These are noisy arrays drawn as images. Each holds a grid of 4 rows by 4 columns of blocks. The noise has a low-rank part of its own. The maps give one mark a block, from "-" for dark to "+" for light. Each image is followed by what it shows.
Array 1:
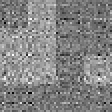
- + - -
+ + - -
+ + - +
- - - -
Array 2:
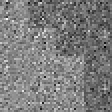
+ - - -
+ + - -
+ + + -
+ + + -
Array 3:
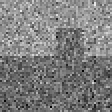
+ + + +
+ + - +
- - - -
- - - -
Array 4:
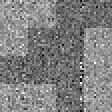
+ + - -
+ - - +
- - - +
+ + - +
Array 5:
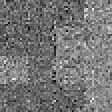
- - - +
- - + +
+ - + +
- - - +
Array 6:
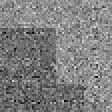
+ + + +
- - + +
- - + +
- - - +
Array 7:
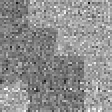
- + + +
- - + +
- - - +
+ - - +
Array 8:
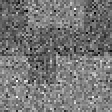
- + + -
- - - -
+ - + +
+ + + +
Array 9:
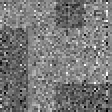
+ + - +
- + + +
- + + +
- + - -
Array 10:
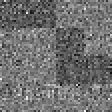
- - + +
+ + - +
+ + - -
+ + + +
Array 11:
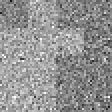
- + - -
+ + + -
+ + - -
+ + - -
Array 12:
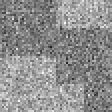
- - + +
- - - -
+ + - -
+ + + -
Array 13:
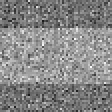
- - - -
+ + + +
+ + + +
- - - -
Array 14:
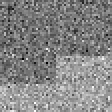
- - - -
- - - -
- - + +
+ + + +
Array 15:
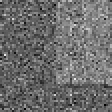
- - + +
- - + +
- - + +
- - - -
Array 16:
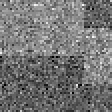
+ + + -
+ + + +
- - - +
- - - -
